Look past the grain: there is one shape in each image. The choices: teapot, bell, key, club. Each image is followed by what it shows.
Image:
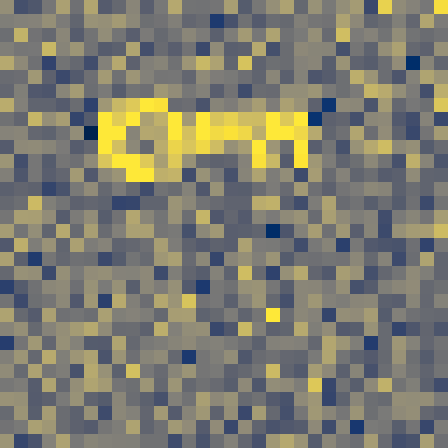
key
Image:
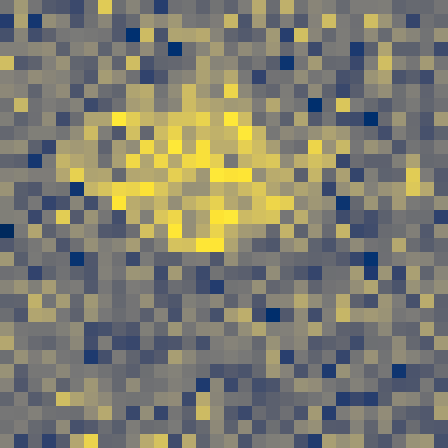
teapot
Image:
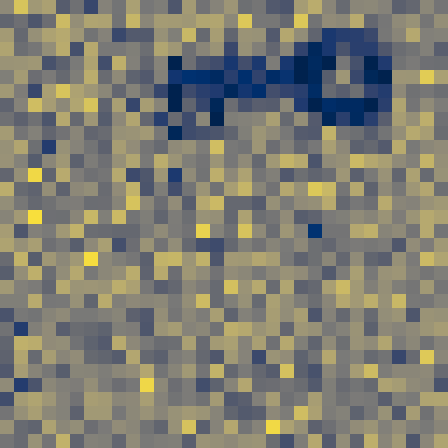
key
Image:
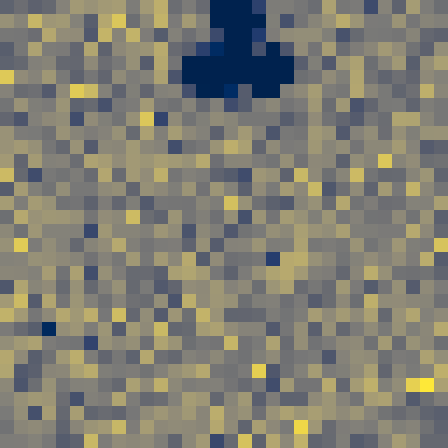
club
